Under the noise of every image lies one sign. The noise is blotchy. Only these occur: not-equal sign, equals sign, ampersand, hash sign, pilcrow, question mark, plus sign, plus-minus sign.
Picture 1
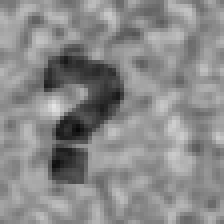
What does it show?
dark question mark
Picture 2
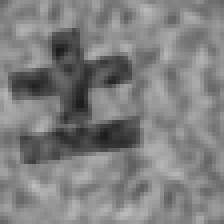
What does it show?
dark plus-minus sign
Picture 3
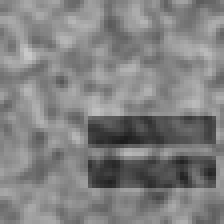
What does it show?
dark equals sign
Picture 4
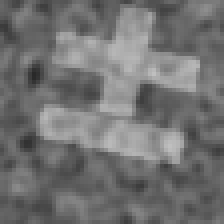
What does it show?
light plus-minus sign
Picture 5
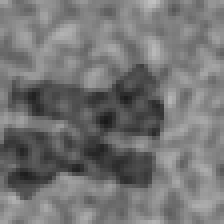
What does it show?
dark not-equal sign
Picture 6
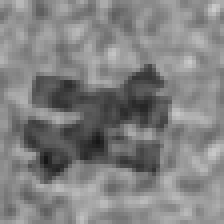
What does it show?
dark not-equal sign
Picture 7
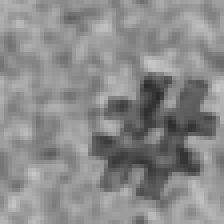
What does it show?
dark hash sign
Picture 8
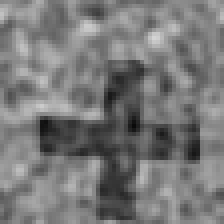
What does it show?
dark plus sign
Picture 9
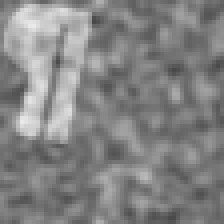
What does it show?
light pilcrow
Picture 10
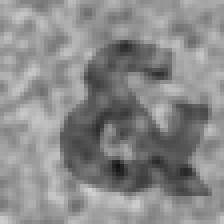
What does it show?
dark ampersand
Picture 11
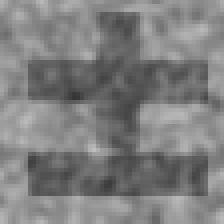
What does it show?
dark plus-minus sign
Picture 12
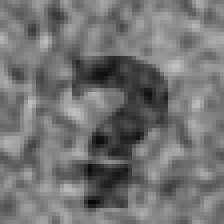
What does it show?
dark question mark
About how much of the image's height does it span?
two thirds
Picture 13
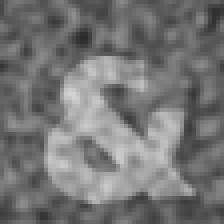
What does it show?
light ampersand
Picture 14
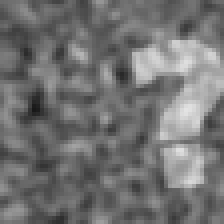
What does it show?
light question mark
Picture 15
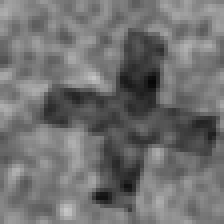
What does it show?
dark plus sign
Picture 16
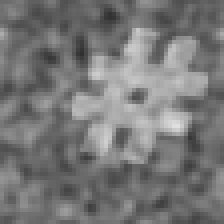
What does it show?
light hash sign
